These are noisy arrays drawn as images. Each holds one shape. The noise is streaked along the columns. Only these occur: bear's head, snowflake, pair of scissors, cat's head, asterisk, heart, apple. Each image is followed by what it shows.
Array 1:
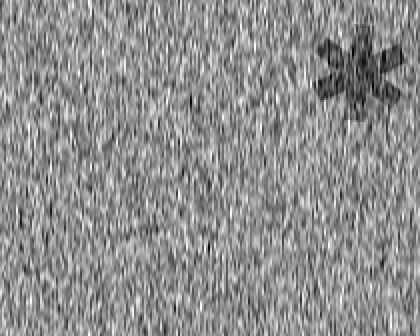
dark asterisk, top right
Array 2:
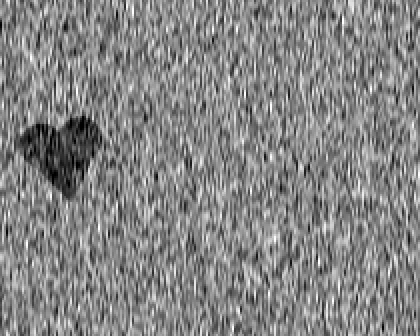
dark heart, middle left
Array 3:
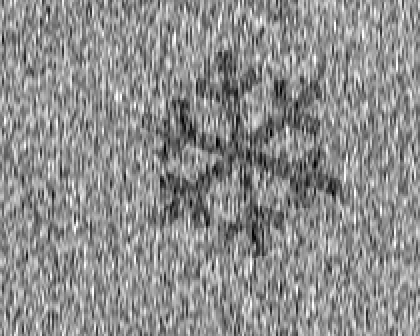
dark snowflake
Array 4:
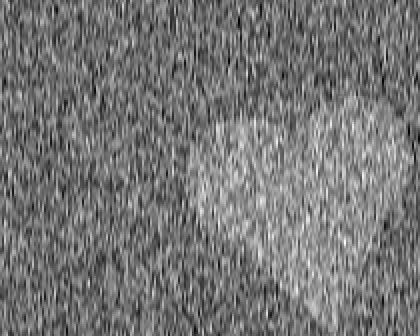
light heart
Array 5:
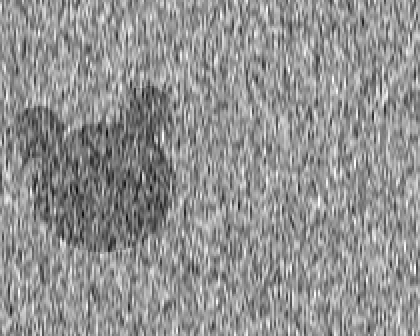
dark bear's head
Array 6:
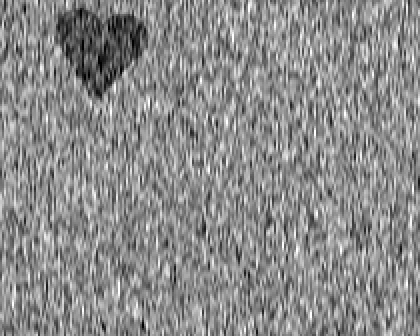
dark heart, top left
